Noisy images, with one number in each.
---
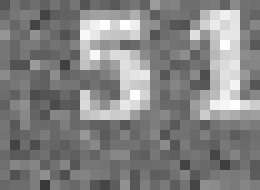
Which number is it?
51
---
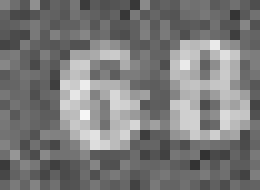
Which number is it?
68
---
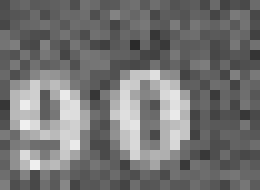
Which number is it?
90
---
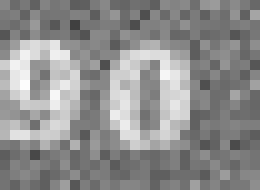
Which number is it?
90
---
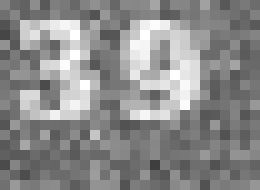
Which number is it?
39
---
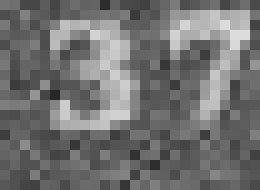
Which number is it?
37
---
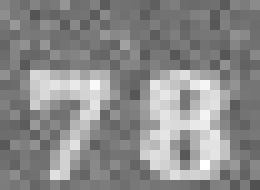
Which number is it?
78
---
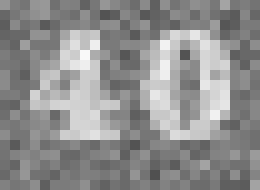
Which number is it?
40
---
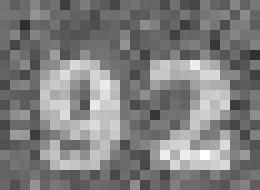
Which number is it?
92
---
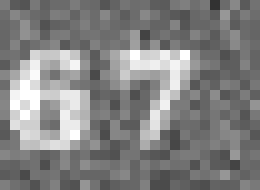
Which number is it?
67
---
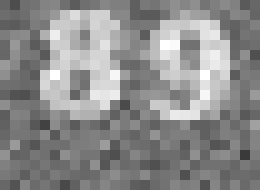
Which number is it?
89
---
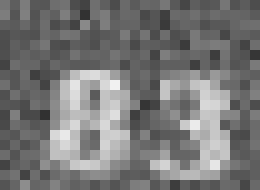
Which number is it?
83
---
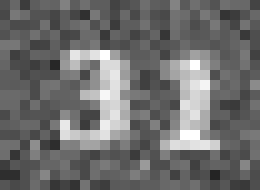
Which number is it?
31
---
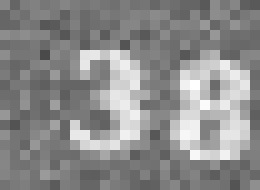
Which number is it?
38
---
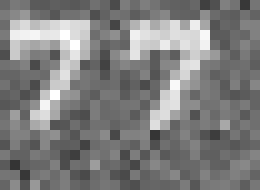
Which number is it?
77
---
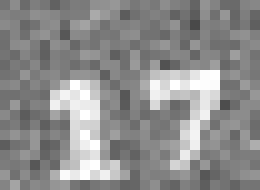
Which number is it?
17
